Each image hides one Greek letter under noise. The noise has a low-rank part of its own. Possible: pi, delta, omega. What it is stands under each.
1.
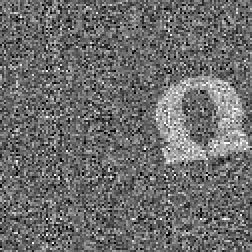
light omega, middle right
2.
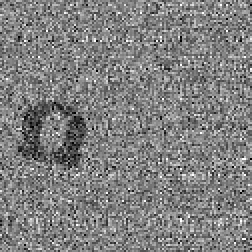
dark omega, middle left
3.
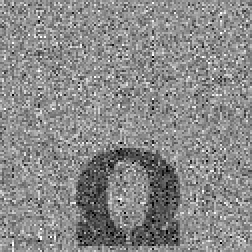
dark omega, bottom middle
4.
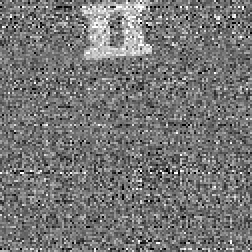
light pi, top middle
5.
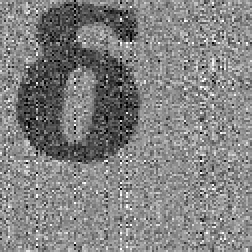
dark delta
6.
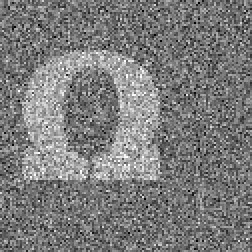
light omega
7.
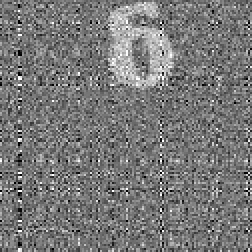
light delta, top middle
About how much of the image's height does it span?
a third
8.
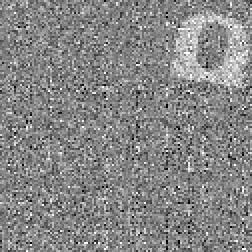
light omega, top right
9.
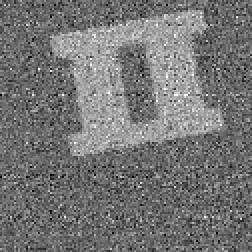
light pi
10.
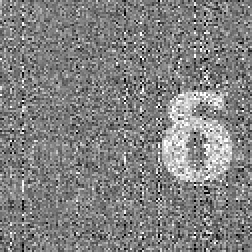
light delta, middle right
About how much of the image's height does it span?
a third
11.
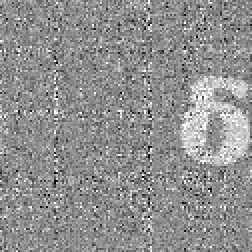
light delta, middle right
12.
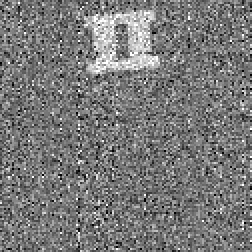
light pi, top middle
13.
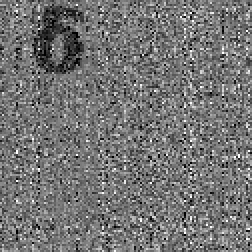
dark delta, top left
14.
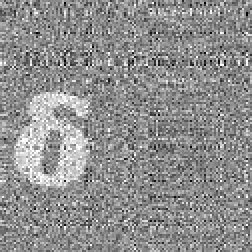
light delta, middle left
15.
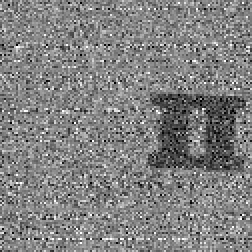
dark pi, middle right
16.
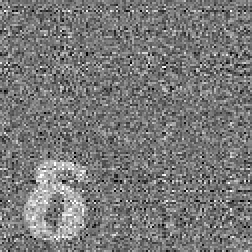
light delta, bottom left
